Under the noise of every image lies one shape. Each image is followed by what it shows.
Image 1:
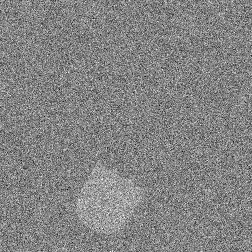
ghost
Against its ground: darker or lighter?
lighter
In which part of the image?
bottom middle
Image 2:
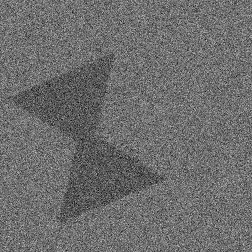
bow tie
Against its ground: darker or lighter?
darker
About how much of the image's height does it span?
two thirds
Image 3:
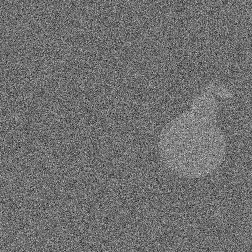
pear
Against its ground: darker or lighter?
lighter
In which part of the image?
middle right
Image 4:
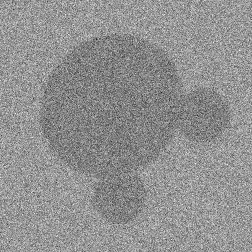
bear's head
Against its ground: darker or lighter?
darker
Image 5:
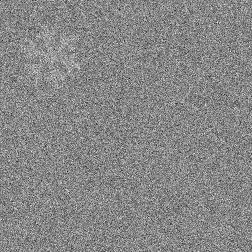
snowflake
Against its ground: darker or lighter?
lighter
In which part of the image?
top left
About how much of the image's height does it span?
a quarter
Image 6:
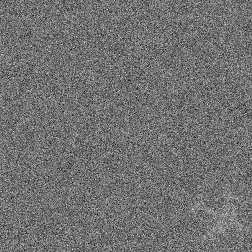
airplane
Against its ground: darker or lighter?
lighter
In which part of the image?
bottom right
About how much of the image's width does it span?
a quarter
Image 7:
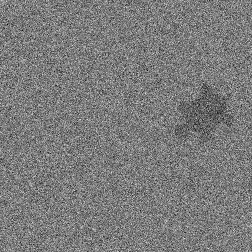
turtle
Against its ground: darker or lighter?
darker
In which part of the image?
middle right
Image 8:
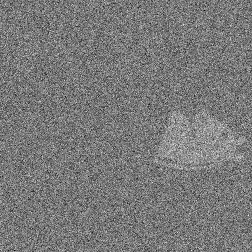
chess knight
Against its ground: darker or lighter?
lighter
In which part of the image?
middle right
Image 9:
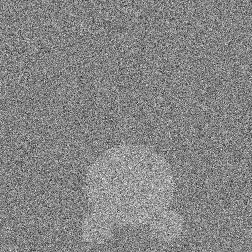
bear's head
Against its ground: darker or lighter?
lighter
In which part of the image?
bottom middle
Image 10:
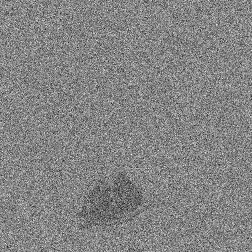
chess knight
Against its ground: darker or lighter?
darker
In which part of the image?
bottom middle
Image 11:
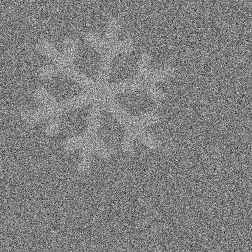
snowflake
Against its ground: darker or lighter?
lighter
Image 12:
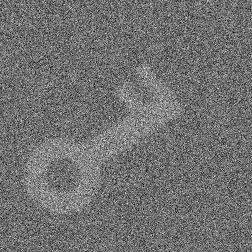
key
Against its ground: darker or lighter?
lighter
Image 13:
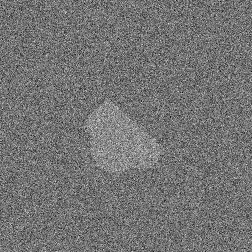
cloud
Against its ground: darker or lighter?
lighter
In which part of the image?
centre
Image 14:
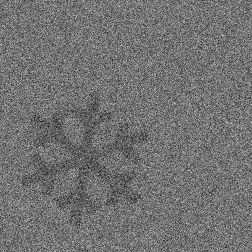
snowflake
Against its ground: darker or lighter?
darker
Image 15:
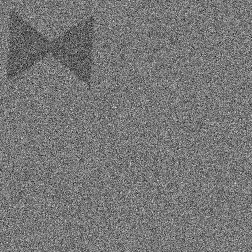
bow tie
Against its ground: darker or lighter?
darker
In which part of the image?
top left
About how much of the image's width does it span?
a third
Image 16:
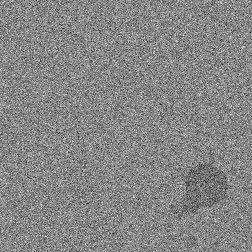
pear
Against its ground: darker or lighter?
darker
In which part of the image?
bottom right
